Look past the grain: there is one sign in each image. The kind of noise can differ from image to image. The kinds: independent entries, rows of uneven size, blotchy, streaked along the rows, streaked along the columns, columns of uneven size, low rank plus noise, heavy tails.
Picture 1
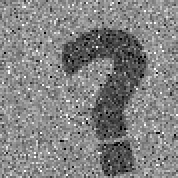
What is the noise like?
heavy tails
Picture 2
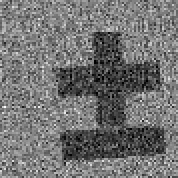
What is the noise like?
low rank plus noise
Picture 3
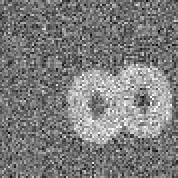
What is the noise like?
low rank plus noise
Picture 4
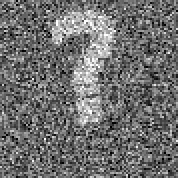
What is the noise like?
low rank plus noise
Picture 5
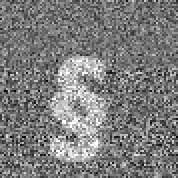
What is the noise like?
rows of uneven size
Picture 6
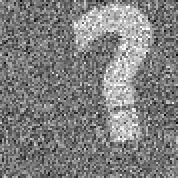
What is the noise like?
low rank plus noise
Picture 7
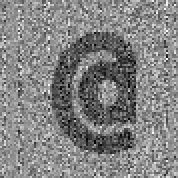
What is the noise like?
columns of uneven size
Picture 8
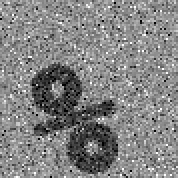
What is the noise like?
heavy tails
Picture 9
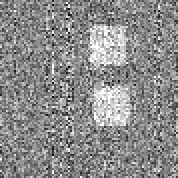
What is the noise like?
columns of uneven size
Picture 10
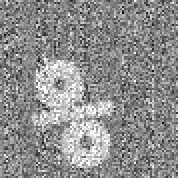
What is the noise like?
columns of uneven size
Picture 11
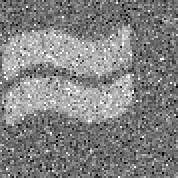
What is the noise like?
heavy tails
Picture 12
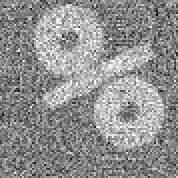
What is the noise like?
low rank plus noise
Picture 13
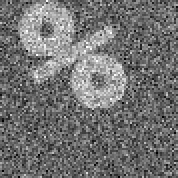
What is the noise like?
independent entries
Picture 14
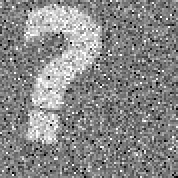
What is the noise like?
heavy tails
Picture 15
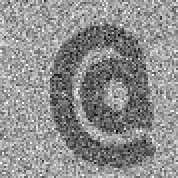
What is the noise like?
independent entries
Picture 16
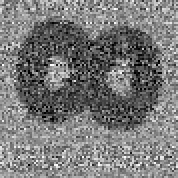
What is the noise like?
rows of uneven size
